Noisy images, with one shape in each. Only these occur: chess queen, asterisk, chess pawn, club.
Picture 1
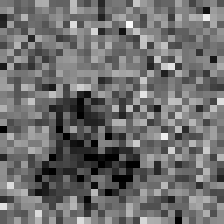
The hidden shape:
club
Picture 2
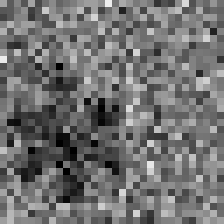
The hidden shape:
asterisk
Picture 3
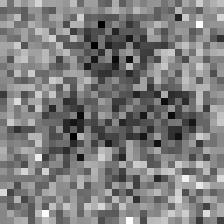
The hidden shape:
club
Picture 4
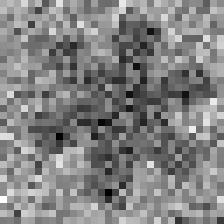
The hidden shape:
asterisk
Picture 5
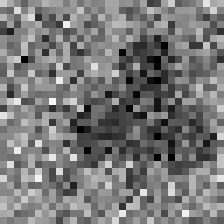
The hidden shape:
club
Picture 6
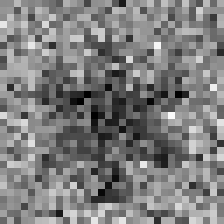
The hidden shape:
asterisk
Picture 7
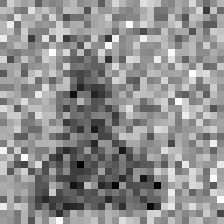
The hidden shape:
chess pawn
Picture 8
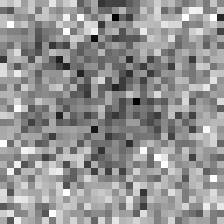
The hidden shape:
asterisk
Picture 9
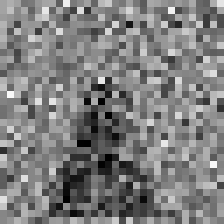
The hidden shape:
chess pawn
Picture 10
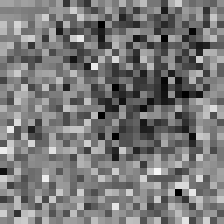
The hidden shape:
chess queen
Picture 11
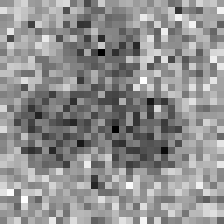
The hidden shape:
club
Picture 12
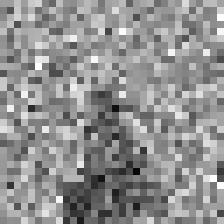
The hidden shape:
chess pawn
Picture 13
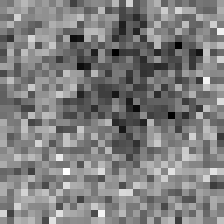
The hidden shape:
asterisk
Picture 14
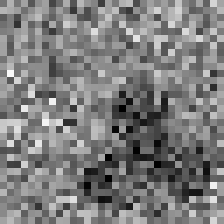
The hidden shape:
club
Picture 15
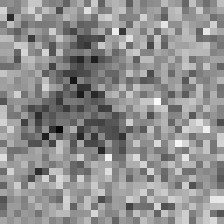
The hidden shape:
chess pawn
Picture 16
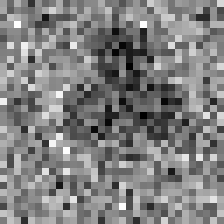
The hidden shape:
club
